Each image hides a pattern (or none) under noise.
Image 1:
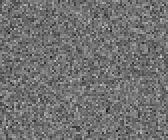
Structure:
only noise
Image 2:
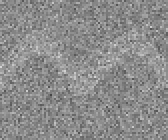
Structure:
a wavy band
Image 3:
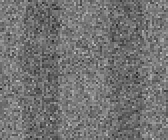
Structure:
vertical stripes
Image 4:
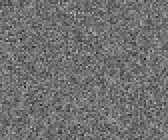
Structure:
only noise
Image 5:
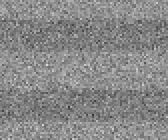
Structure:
horizontal stripes
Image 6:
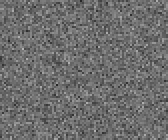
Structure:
only noise
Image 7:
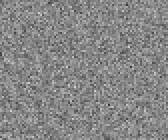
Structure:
only noise
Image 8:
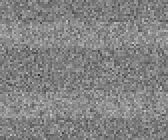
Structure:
horizontal stripes
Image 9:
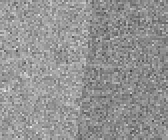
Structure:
a sharp edge
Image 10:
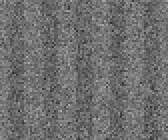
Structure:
vertical stripes
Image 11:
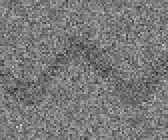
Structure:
a wavy band
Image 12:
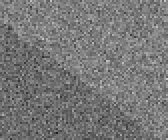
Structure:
a sharp edge
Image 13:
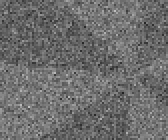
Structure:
spokes from one point
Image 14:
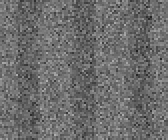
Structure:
vertical stripes
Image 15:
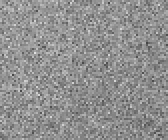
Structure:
a smooth slope
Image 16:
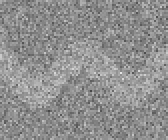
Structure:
a wavy band
